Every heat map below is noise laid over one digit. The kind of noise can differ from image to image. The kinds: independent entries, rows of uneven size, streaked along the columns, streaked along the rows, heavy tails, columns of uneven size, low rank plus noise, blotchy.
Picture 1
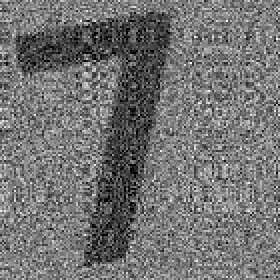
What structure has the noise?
low rank plus noise
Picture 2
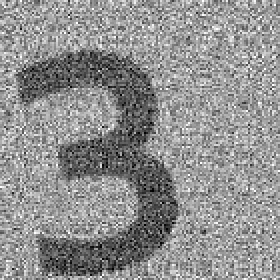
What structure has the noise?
low rank plus noise
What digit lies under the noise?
3
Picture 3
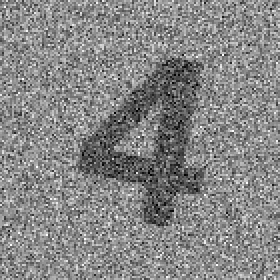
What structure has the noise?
independent entries
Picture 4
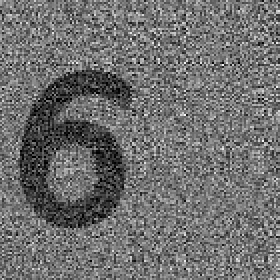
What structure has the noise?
low rank plus noise
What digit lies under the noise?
6
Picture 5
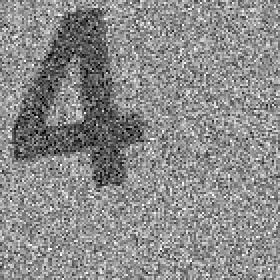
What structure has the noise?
independent entries
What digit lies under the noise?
4
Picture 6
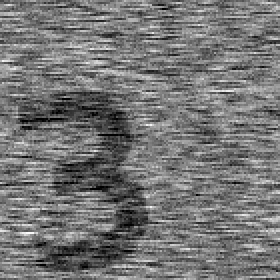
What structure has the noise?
streaked along the rows
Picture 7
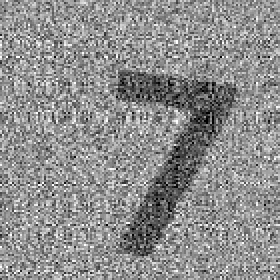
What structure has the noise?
low rank plus noise
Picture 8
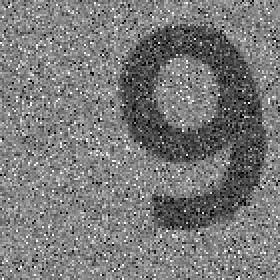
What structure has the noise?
heavy tails
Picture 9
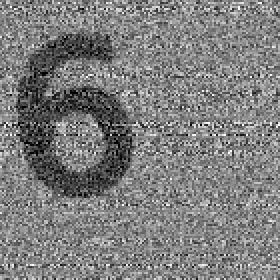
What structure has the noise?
rows of uneven size
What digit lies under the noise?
6
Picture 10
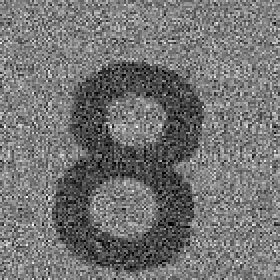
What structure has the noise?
low rank plus noise
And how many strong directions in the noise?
three or four
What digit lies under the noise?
8
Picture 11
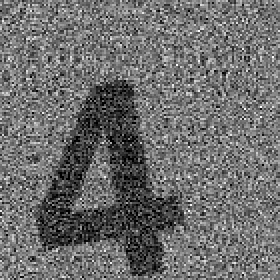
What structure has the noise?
low rank plus noise
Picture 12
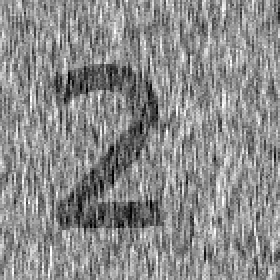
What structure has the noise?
streaked along the columns
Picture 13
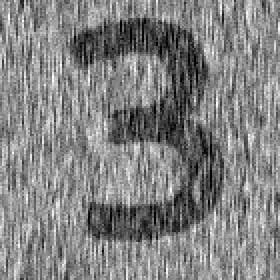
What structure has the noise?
streaked along the columns
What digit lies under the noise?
3
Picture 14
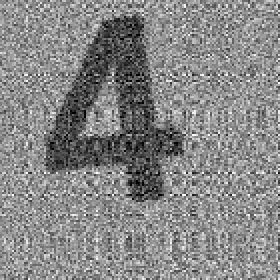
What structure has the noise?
low rank plus noise
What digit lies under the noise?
4
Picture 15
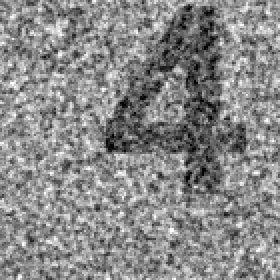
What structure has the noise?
blotchy
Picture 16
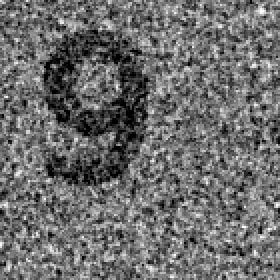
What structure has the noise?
blotchy
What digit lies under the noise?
9
